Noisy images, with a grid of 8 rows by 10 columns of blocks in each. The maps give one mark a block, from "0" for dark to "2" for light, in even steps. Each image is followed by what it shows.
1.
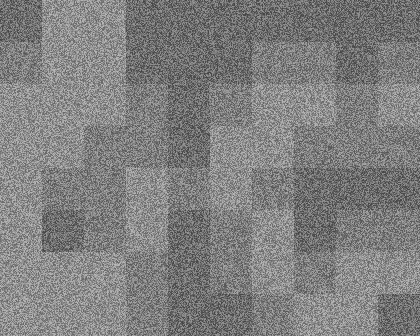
0 2 2 0 0 0 0 0 0 0
1 2 2 0 0 0 1 1 0 1
2 2 2 1 0 1 2 2 1 2
2 2 1 1 0 2 2 1 1 1
2 1 1 2 1 2 1 0 0 0
2 0 1 2 0 1 2 0 1 1
2 2 2 1 0 1 2 1 2 2
2 2 2 1 0 0 1 2 2 0
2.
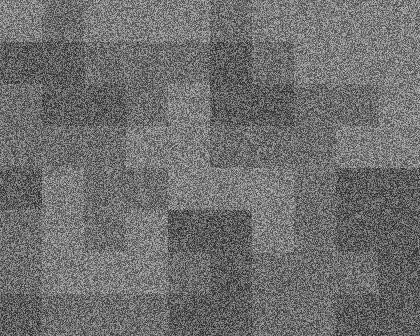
2 1 2 2 2 1 2 2 2 2
0 0 1 1 1 0 1 2 2 2
1 0 0 1 2 0 0 1 1 2
1 1 1 2 2 1 1 1 2 2
0 2 1 1 2 2 2 1 0 0
1 2 1 2 0 0 2 1 0 0
1 2 2 2 1 0 1 1 1 0
0 1 1 1 0 0 1 1 0 0
